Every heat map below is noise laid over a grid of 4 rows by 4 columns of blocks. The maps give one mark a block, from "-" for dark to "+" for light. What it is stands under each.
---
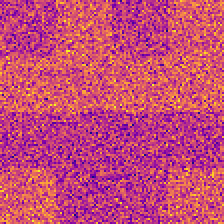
- + - +
+ + + +
- - - -
+ - - +
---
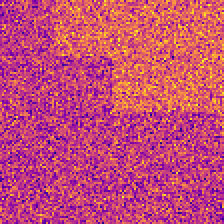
- + + +
- - + +
- - - -
- - - -
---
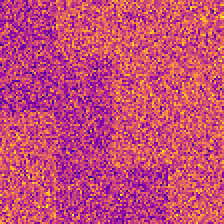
- + + +
- - + +
+ - + +
+ - - +
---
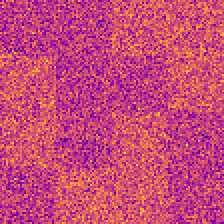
- - + +
+ - - +
+ - + -
- + + -
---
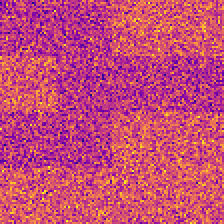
- - + +
+ - - -
- - + +
+ + + +
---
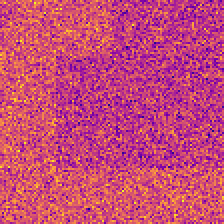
+ + - -
+ - - -
+ - - -
+ + + +
